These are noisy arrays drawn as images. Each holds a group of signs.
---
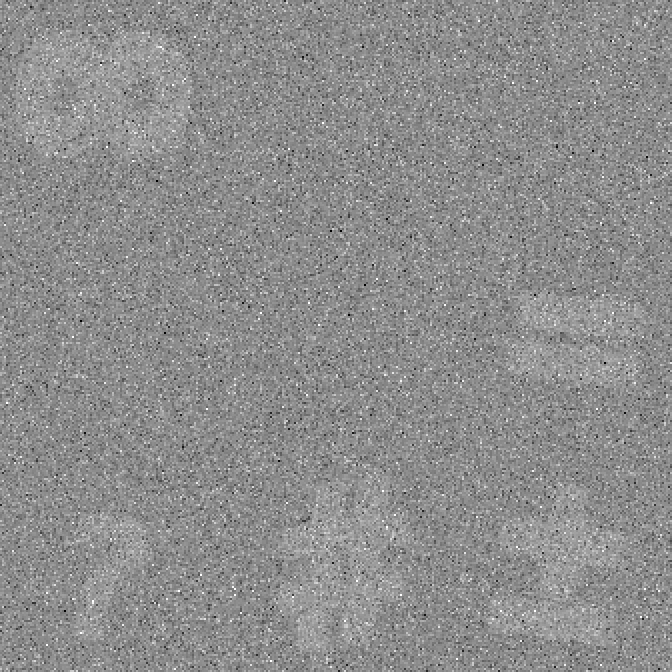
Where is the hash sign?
bottom middle
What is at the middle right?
equals sign
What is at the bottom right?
plus-minus sign
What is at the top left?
infinity sign
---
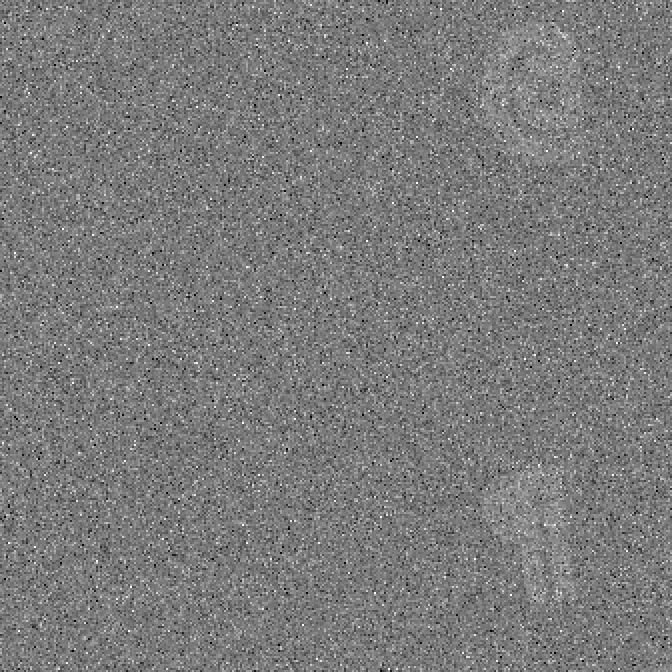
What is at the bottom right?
pilcrow
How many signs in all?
2
